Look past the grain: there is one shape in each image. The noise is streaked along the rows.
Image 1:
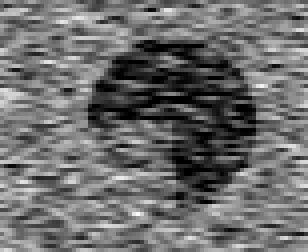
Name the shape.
disc with a wedge cut out
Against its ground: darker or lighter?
darker
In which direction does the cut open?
down and left
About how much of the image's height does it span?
two thirds
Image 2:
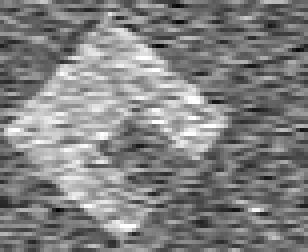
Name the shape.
square with a notch
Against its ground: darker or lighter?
lighter
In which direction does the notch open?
down and right
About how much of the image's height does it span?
nearly all
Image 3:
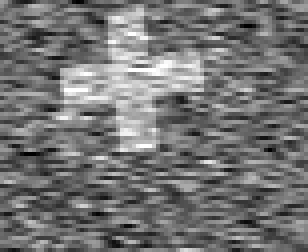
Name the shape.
cross
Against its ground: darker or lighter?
lighter
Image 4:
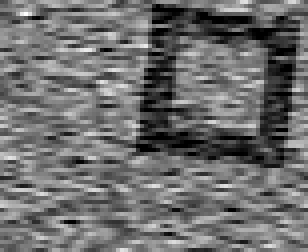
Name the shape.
square frame
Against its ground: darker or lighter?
darker
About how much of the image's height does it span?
two thirds
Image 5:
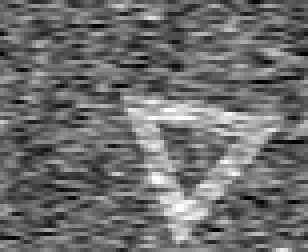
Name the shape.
triangle frame
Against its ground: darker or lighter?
lighter
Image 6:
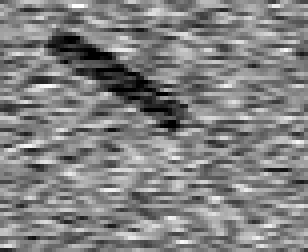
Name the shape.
bar
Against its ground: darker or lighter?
darker
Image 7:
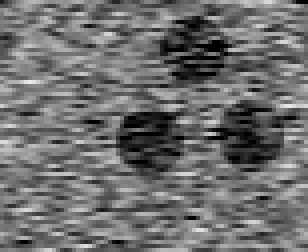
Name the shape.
three dots
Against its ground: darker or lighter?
darker
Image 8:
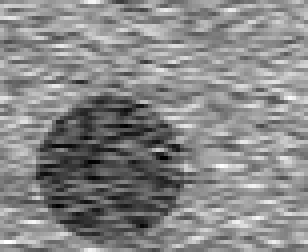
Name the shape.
disc
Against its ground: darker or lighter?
darker
